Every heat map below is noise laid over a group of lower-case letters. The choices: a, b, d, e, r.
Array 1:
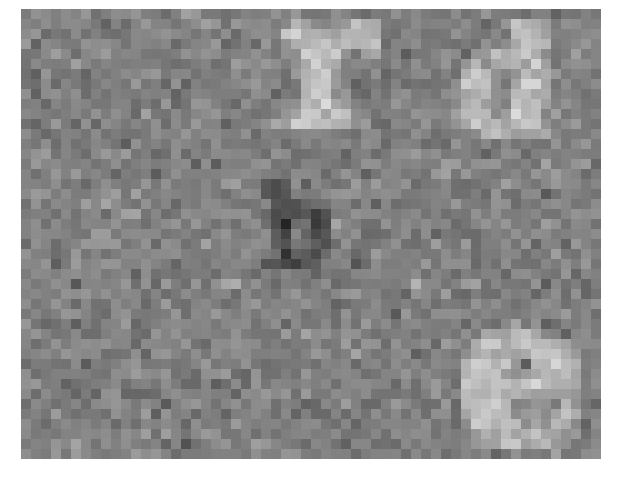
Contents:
top middle: light r; top right: light d; centre: dark b; bottom right: light e
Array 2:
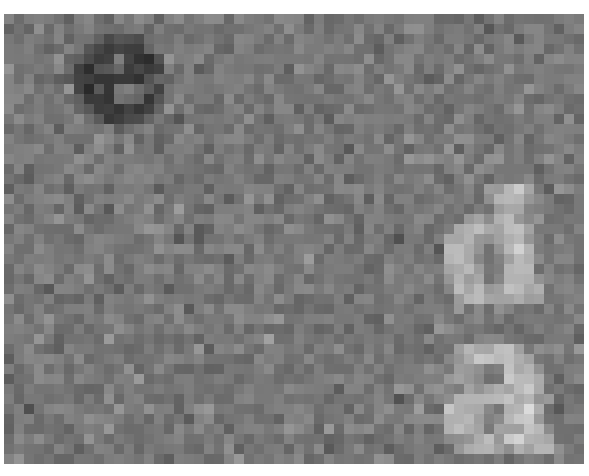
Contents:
top left: dark e; middle right: light d; bottom right: light a
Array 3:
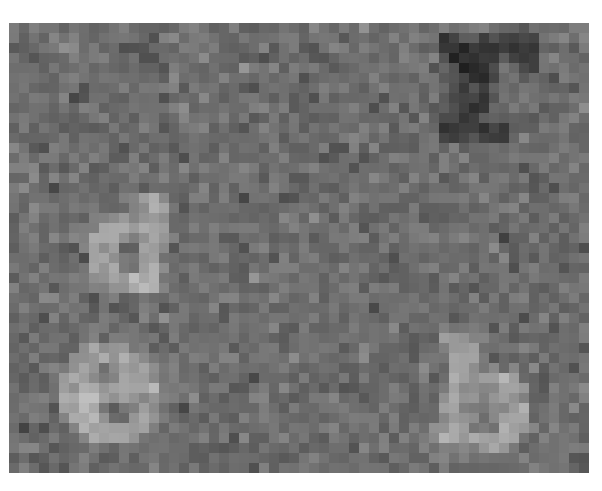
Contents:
top right: dark r; middle left: light d; bottom left: light e; bottom right: light b
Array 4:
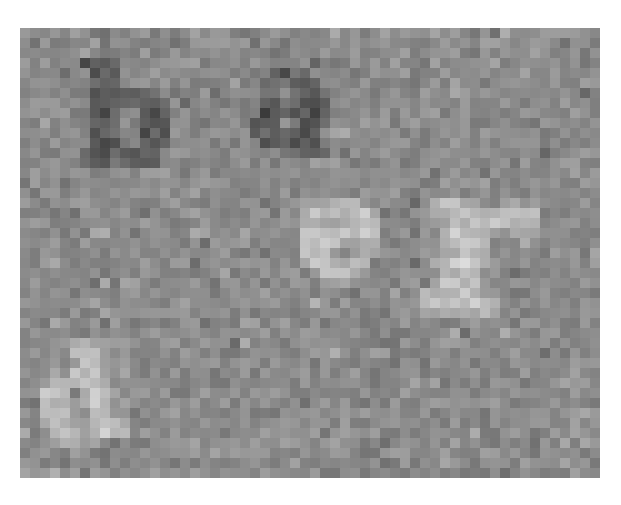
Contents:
top left: dark b; top middle: dark a; centre: light e; middle right: light r; bottom left: light d
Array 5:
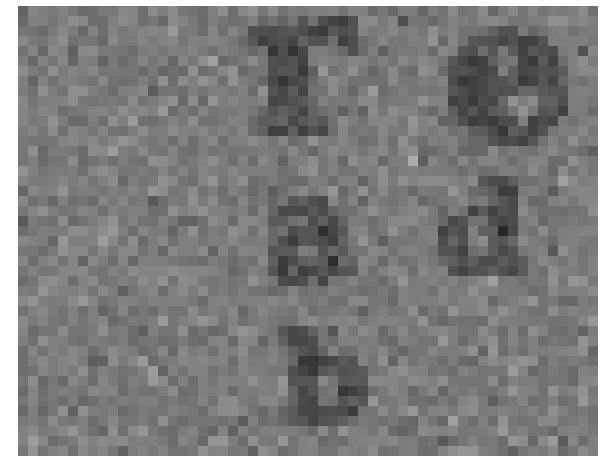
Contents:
top middle: dark r; top right: dark e; centre: dark a; middle right: dark d; bottom middle: dark b
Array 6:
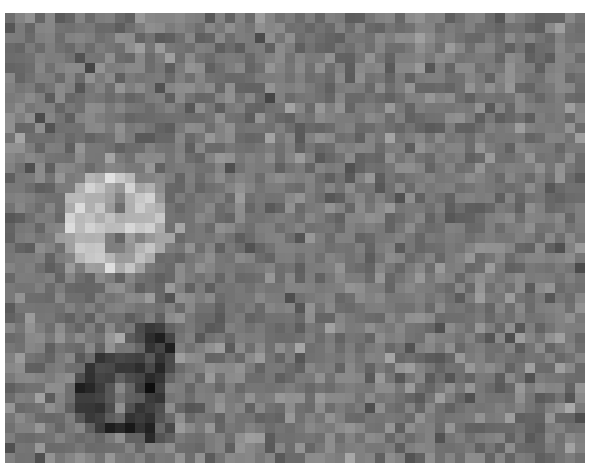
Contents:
middle left: light e; bottom left: dark d
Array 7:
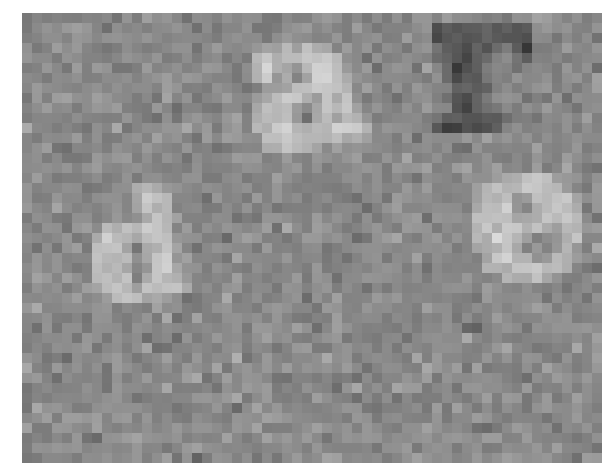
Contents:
top middle: light a; top right: dark r; middle left: light d; middle right: light e
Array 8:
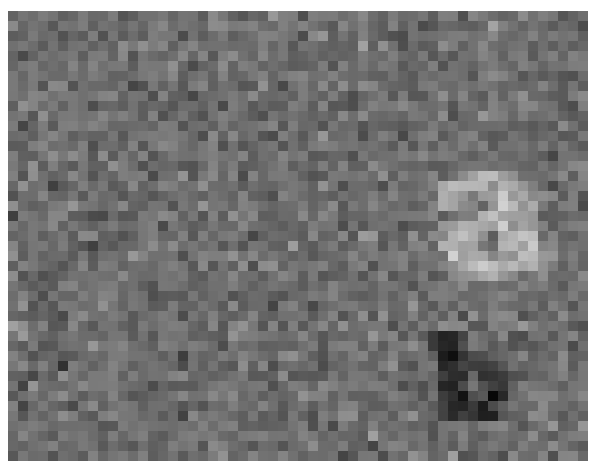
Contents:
middle right: light a; bottom right: dark b
